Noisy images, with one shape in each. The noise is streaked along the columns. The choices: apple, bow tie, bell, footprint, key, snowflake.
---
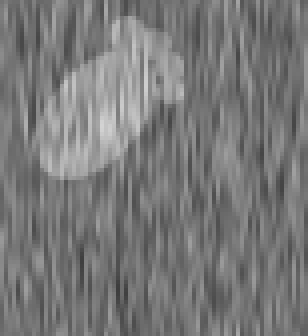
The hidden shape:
footprint
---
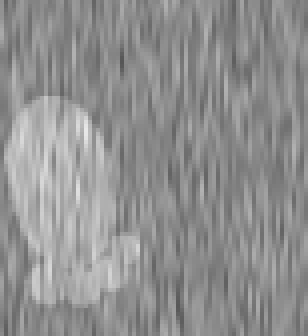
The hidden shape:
footprint
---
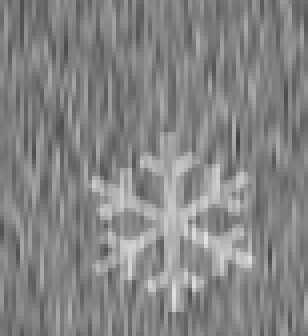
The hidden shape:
snowflake
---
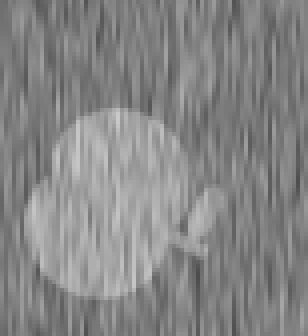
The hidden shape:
apple
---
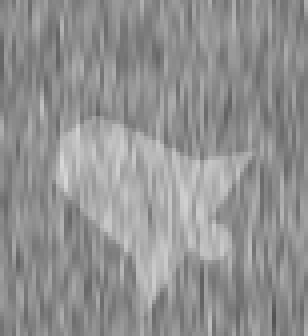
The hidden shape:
bell
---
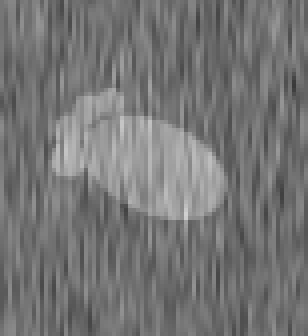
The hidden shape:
footprint
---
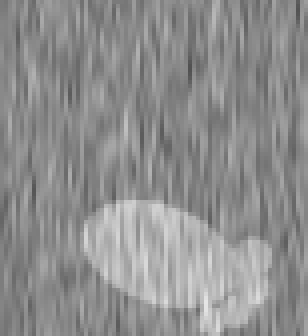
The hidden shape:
footprint
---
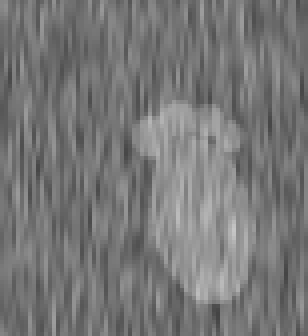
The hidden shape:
footprint
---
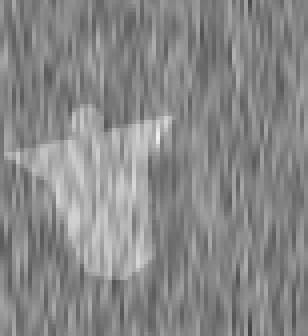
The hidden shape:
bell
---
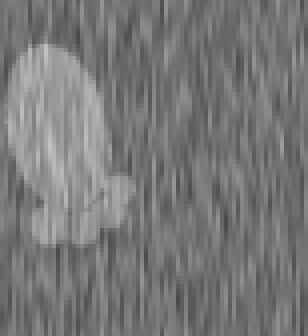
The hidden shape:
footprint
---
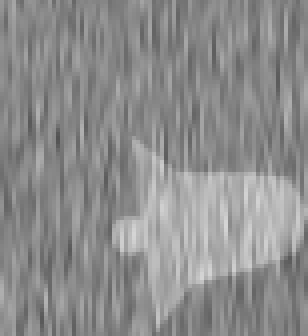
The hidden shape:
bell
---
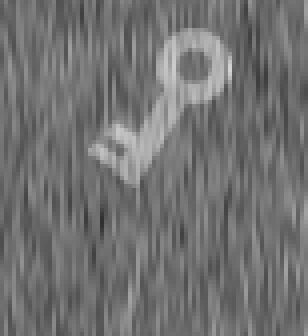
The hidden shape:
key
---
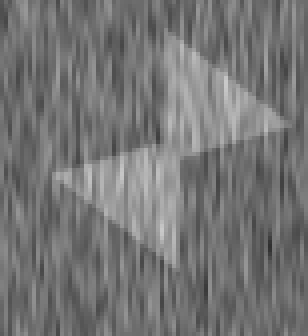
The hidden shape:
bow tie
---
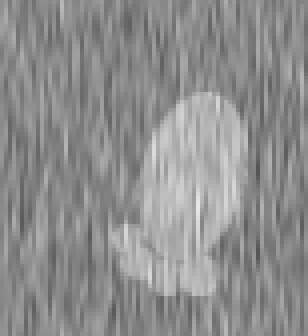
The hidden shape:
footprint
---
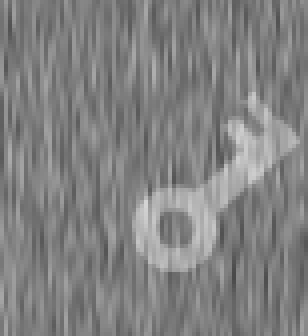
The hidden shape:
key
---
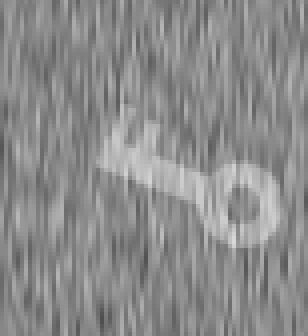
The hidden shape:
key
